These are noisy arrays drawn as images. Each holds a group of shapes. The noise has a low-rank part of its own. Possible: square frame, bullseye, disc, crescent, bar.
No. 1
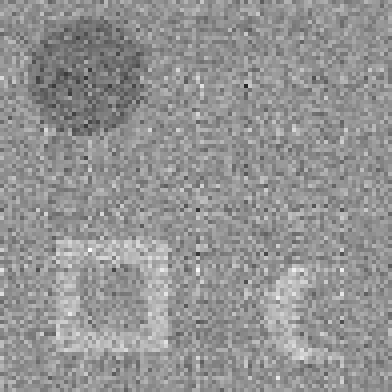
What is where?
top left: dark disc; bottom left: light square frame; bottom right: light crescent
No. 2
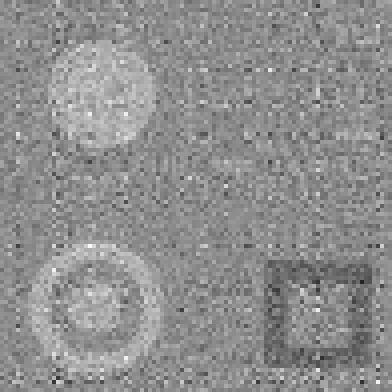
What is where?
top left: light disc; bottom left: light bullseye; bottom right: dark square frame
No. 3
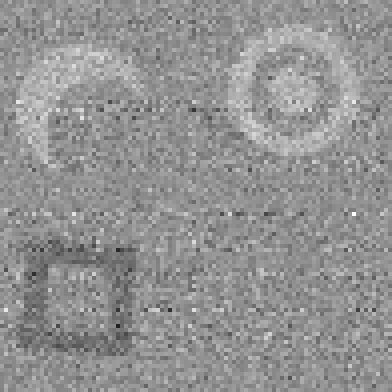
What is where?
top left: light crescent; top right: light bullseye; bottom left: dark square frame
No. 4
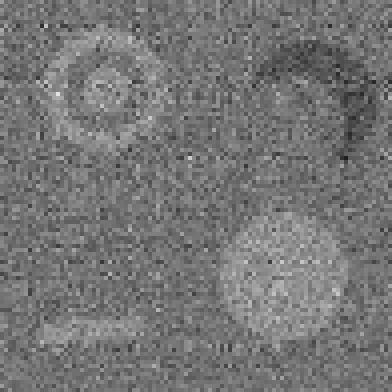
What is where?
top left: light bullseye; top right: dark crescent; bottom left: light bar; bottom right: light disc
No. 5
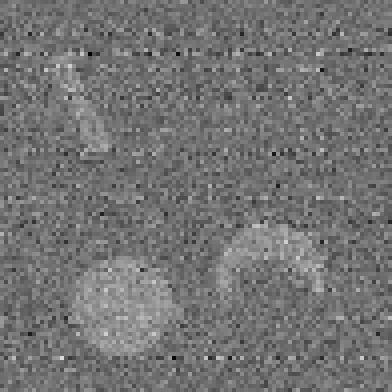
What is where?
top left: light bar; bottom left: light disc; bottom right: light crescent
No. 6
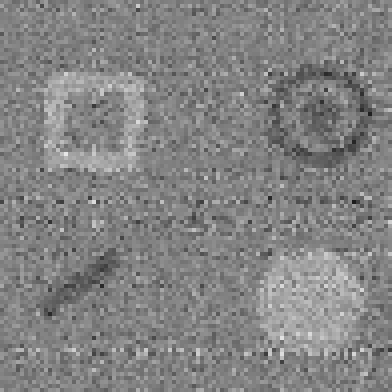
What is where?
top left: light square frame; top right: dark bullseye; bottom left: dark bar; bottom right: light disc
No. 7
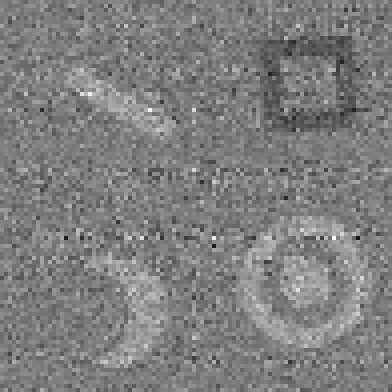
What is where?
top left: light bar; top right: dark square frame; bottom left: light crescent; bottom right: light bullseye
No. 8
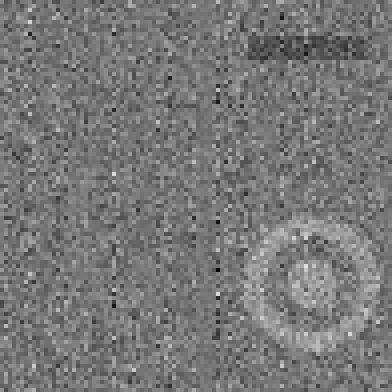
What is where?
top right: dark bar; bottom right: light bullseye
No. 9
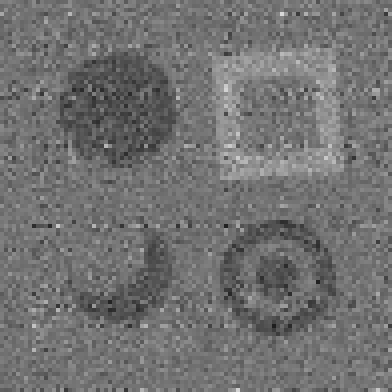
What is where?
top left: dark disc; top right: light square frame; bottom left: dark crescent; bottom right: dark bullseye
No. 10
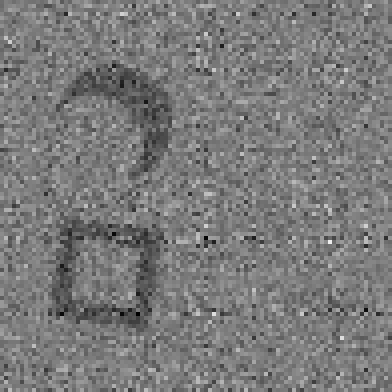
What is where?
top left: dark crescent; bottom left: dark square frame
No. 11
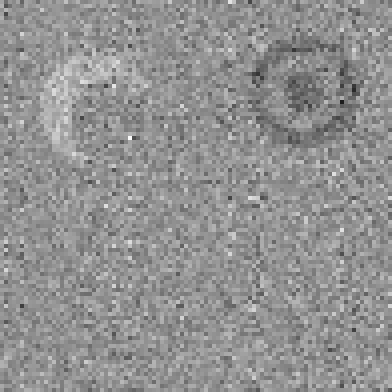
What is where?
top left: light crescent; top right: dark bullseye
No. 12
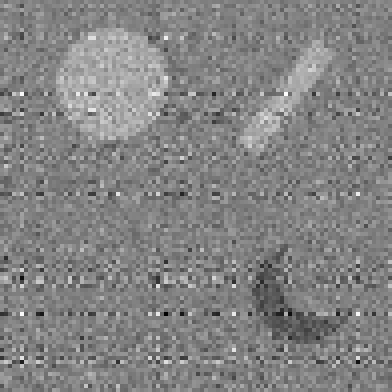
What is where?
top left: light disc; top right: light bar; bottom right: dark crescent
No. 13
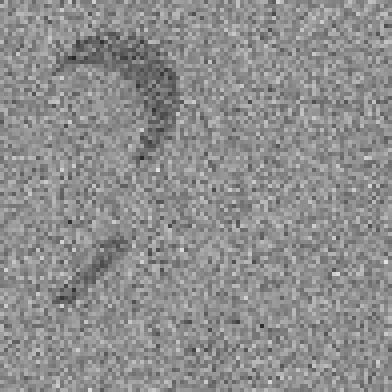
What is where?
top left: dark crescent; bottom left: dark bar
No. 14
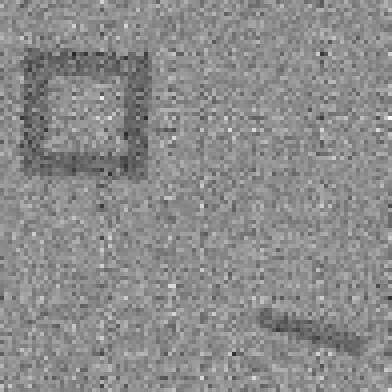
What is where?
top left: dark square frame; bottom right: dark bar
